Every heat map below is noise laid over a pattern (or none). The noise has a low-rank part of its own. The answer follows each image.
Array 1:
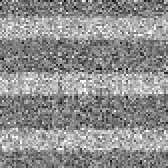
horizontal stripes
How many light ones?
3
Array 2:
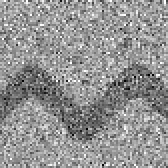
a wavy band
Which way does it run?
left to right
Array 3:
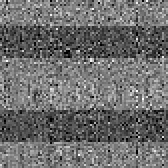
horizontal stripes
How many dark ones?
2
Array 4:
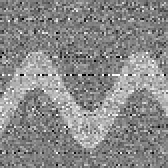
a wavy band
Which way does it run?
left to right
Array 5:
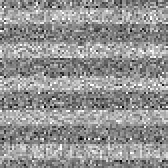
horizontal stripes
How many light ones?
5
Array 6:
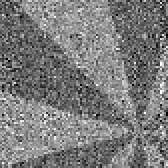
spokes from one point
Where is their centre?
bottom right
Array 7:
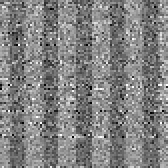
vertical stripes
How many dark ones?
5
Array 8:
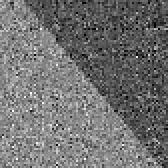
a sharp edge
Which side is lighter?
bottom left
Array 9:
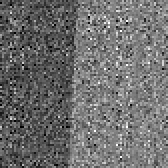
a sharp edge
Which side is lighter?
right
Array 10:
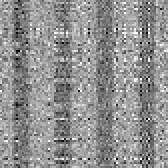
vertical stripes
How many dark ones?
4
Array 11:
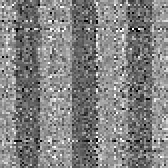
vertical stripes
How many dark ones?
3
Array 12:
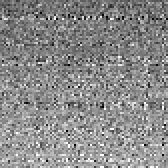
a smooth slope
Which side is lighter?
bottom
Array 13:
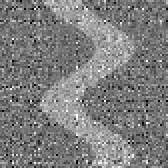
a wavy band
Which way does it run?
top to bottom
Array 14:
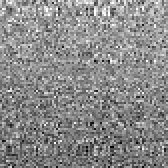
a smooth slope
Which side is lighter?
top
